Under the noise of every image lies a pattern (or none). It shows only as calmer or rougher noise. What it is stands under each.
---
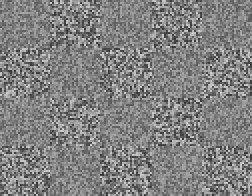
a checkerboard
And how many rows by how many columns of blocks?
4 by 5
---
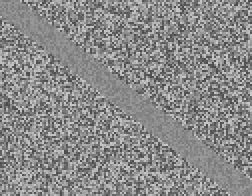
a diagonal band
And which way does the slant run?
top left to bottom right
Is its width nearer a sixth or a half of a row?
a sixth
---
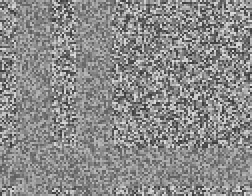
bands of rows crossing bands of columns
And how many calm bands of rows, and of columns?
1 and 2
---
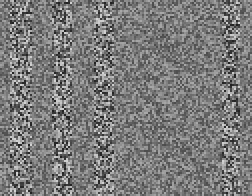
bands of columns
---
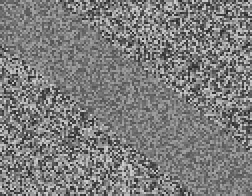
a diagonal band
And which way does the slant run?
top left to bottom right
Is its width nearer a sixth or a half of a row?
a half
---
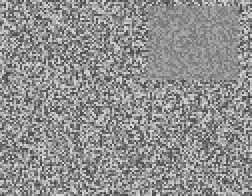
one block
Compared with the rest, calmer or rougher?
calmer
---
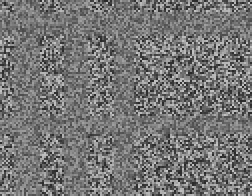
bands of rows crossing bands of columns
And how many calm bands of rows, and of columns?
2 and 3
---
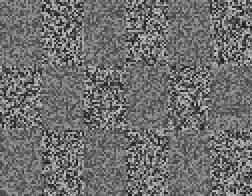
a checkerboard
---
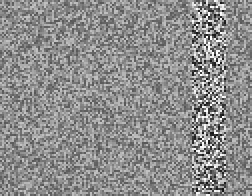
one band of columns
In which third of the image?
right
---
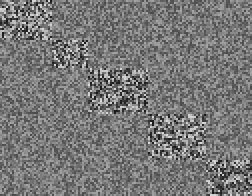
blocks along the diagonal
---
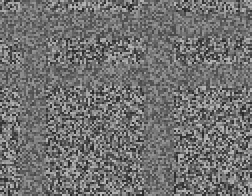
bands of rows crossing bands of columns
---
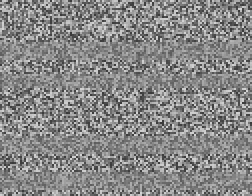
bands of rows
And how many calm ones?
4
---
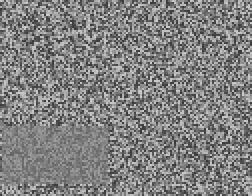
one block
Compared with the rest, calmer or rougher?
calmer
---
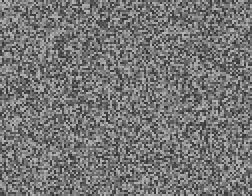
only noise
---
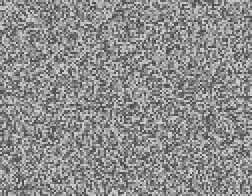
only noise
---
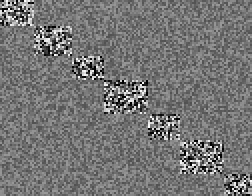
blocks along the diagonal
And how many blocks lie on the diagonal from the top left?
7
